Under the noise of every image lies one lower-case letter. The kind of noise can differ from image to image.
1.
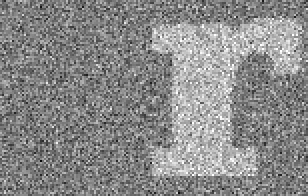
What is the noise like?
low rank plus noise
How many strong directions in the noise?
one
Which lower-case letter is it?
r
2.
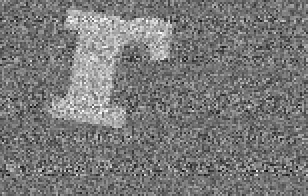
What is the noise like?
rows of uneven size
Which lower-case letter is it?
r
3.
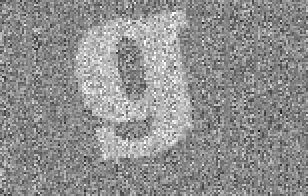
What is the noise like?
columns of uneven size
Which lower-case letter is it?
g
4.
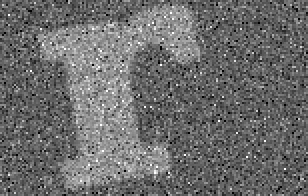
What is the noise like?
heavy tails
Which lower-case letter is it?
r
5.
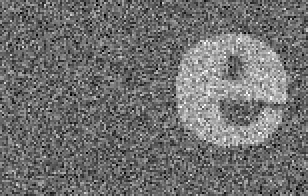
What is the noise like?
independent entries
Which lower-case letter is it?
e
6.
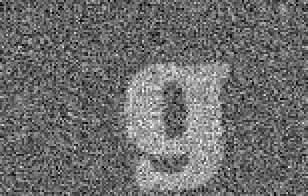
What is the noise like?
low rank plus noise
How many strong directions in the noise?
three or four
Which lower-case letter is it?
g
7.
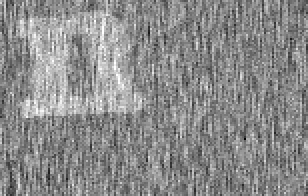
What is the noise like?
streaked along the columns
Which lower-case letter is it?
n
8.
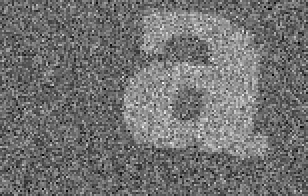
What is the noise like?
independent entries
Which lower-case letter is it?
a
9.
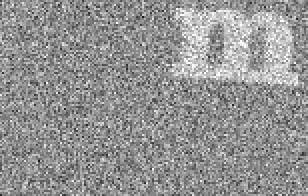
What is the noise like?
low rank plus noise
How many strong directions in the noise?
two
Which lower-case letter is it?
m
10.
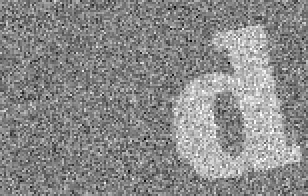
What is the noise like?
independent entries
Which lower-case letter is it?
d
